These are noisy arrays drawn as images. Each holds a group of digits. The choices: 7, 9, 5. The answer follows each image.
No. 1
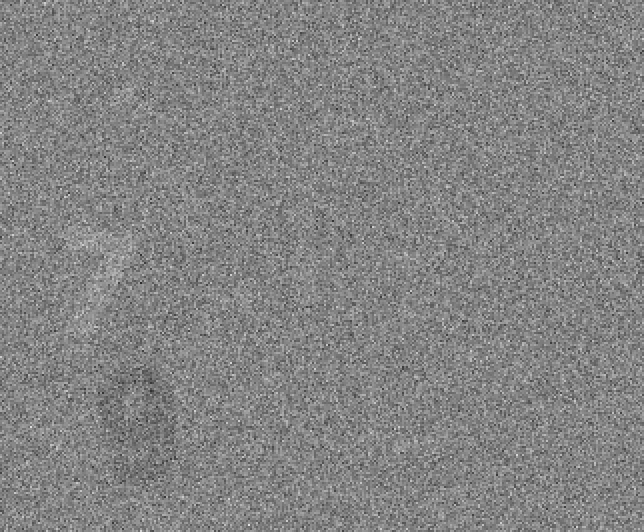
middle left: light 7; bottom left: dark 9
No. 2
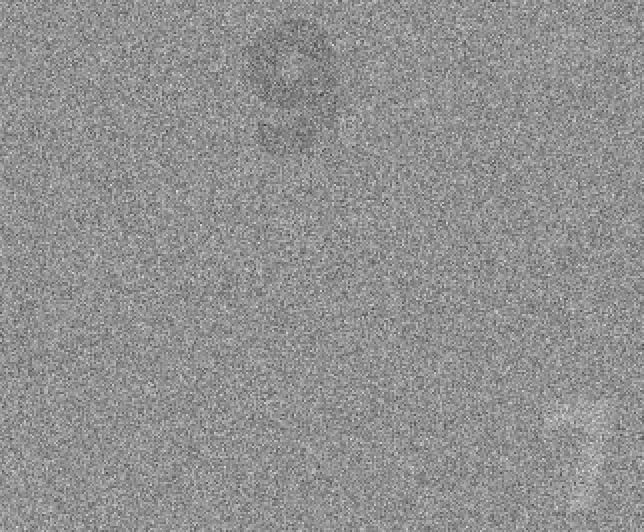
top middle: dark 9; bottom right: light 7
